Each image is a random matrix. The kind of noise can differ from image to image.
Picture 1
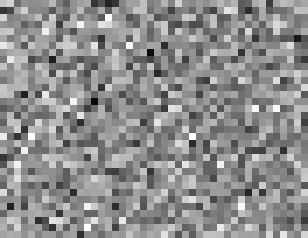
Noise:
independent entries
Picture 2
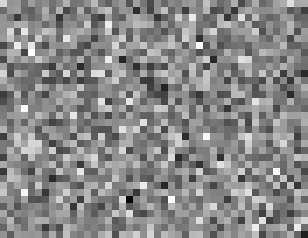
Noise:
independent entries
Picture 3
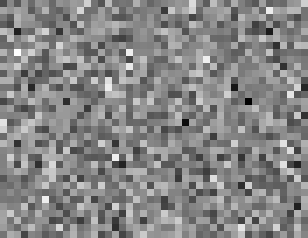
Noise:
independent entries
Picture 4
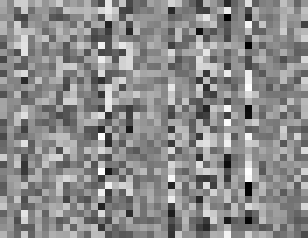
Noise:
columns of uneven size
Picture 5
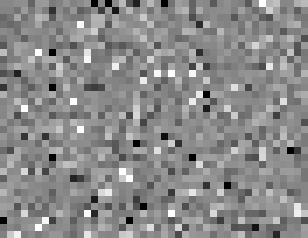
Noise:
heavy tails
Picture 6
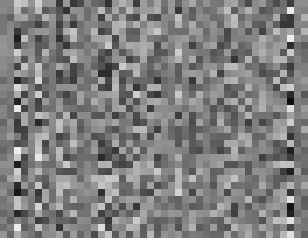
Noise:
columns of uneven size
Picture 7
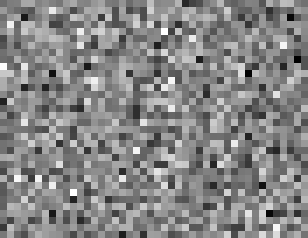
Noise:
independent entries
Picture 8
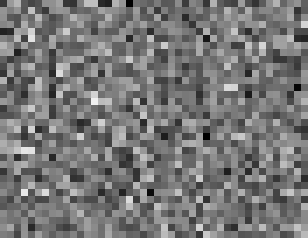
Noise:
low rank plus noise
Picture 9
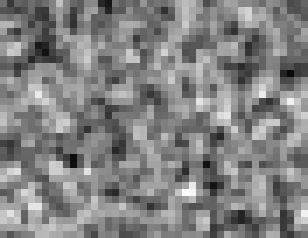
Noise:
blotchy
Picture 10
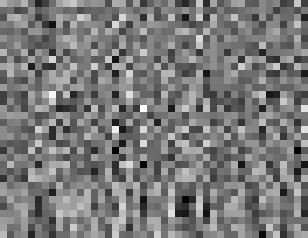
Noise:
low rank plus noise
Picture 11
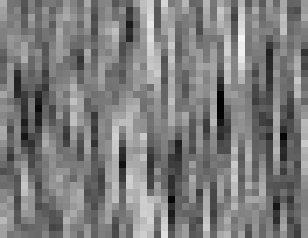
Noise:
streaked along the columns
